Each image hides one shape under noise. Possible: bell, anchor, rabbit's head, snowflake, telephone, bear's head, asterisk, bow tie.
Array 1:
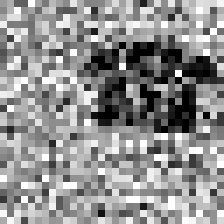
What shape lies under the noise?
telephone
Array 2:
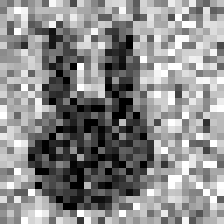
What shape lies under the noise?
rabbit's head
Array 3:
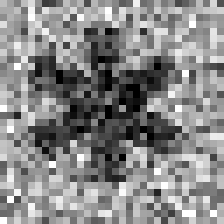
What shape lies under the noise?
asterisk
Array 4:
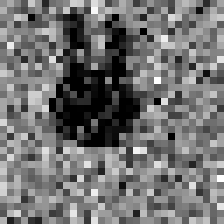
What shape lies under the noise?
rabbit's head
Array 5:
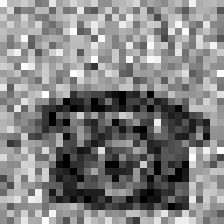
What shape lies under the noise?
telephone
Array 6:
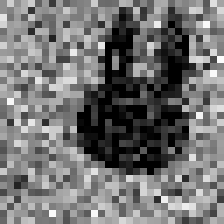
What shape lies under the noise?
rabbit's head
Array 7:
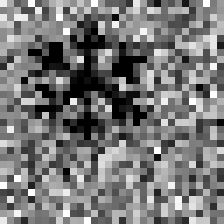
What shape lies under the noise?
snowflake
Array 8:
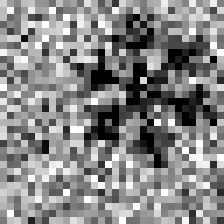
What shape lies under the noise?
snowflake
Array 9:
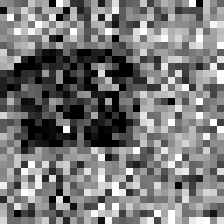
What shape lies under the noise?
telephone
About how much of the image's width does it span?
two thirds
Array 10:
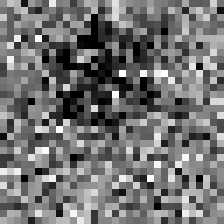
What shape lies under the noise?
snowflake
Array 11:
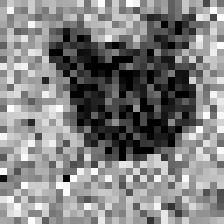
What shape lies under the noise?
bear's head
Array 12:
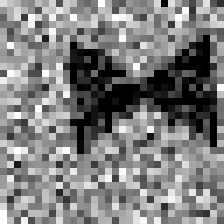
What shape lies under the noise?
bow tie
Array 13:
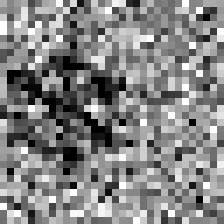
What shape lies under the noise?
snowflake
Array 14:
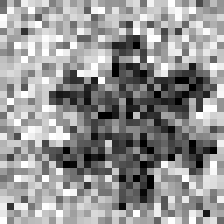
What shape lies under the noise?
asterisk
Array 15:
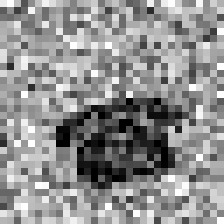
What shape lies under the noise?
telephone
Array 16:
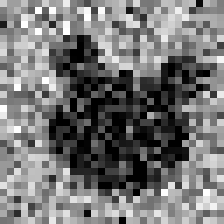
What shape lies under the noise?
bear's head
